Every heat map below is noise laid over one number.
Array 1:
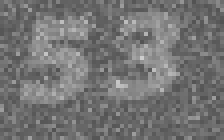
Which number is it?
53
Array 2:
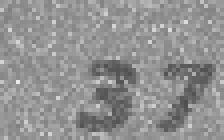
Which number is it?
37
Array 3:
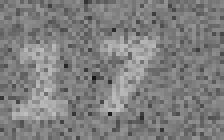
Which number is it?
17
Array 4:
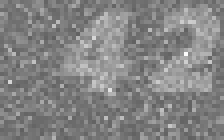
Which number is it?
42
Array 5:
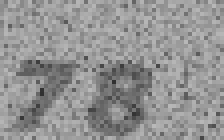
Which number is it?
78
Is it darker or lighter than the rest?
darker
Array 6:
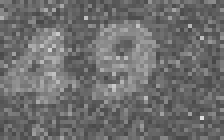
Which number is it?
49
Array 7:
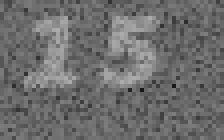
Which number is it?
15
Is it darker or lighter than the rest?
lighter
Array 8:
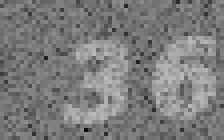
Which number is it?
36
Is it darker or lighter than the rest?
lighter
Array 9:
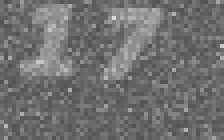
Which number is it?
17
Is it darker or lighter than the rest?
lighter
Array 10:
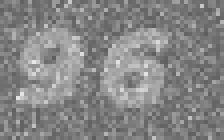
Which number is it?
96
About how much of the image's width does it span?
two thirds
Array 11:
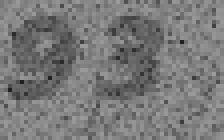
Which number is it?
93
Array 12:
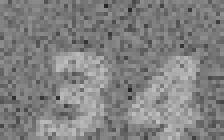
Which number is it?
34
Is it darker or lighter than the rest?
lighter
